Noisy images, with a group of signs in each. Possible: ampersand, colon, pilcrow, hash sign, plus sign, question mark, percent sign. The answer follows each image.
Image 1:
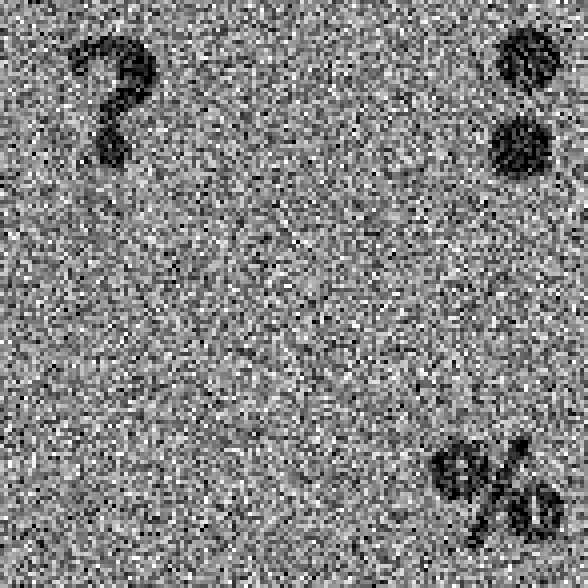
top left: question mark; top right: colon; bottom right: percent sign
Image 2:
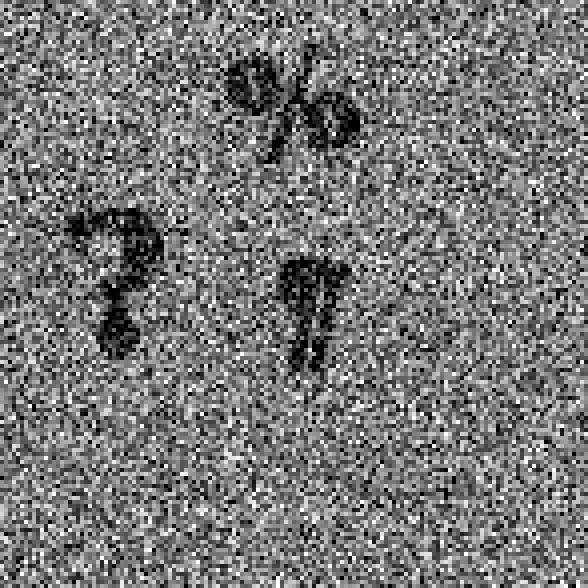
top middle: percent sign; middle left: question mark; centre: pilcrow
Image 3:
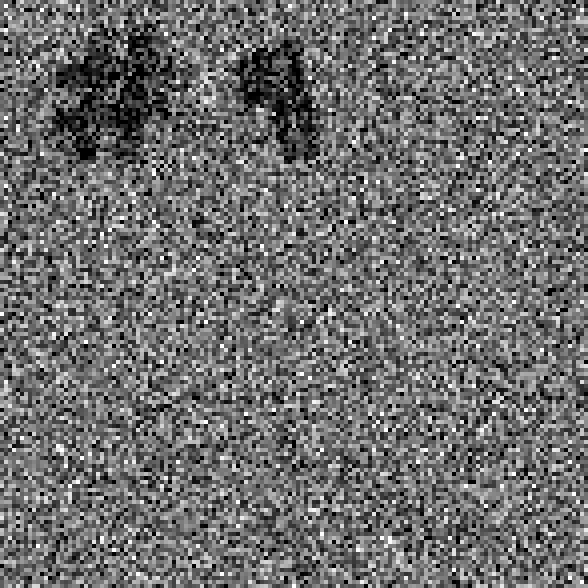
top left: hash sign; top middle: pilcrow
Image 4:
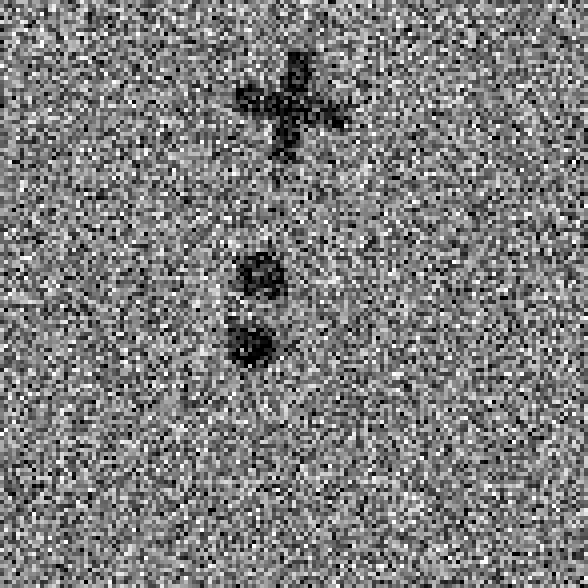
top middle: plus sign; centre: colon
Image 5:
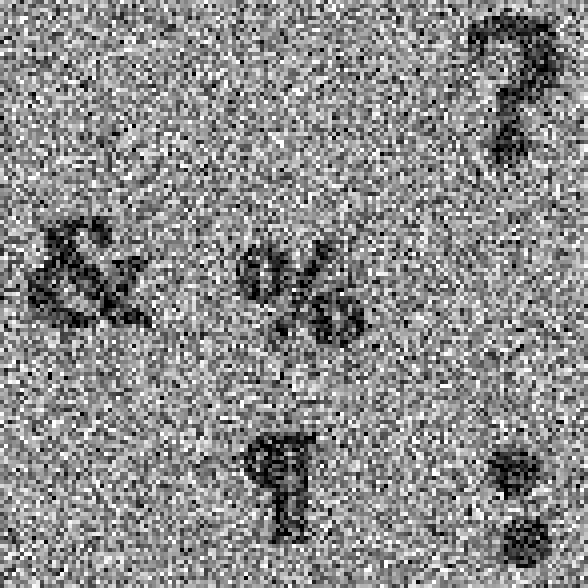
top right: question mark; middle left: ampersand; centre: percent sign; bottom middle: pilcrow; bottom right: colon
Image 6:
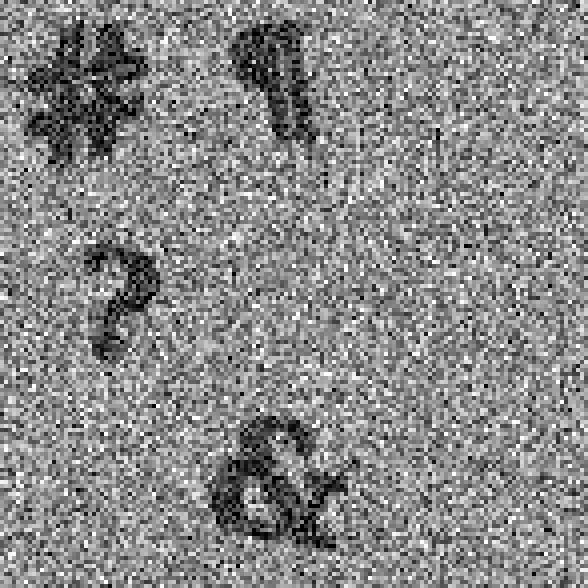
top left: hash sign; top middle: pilcrow; middle left: question mark; bottom middle: ampersand
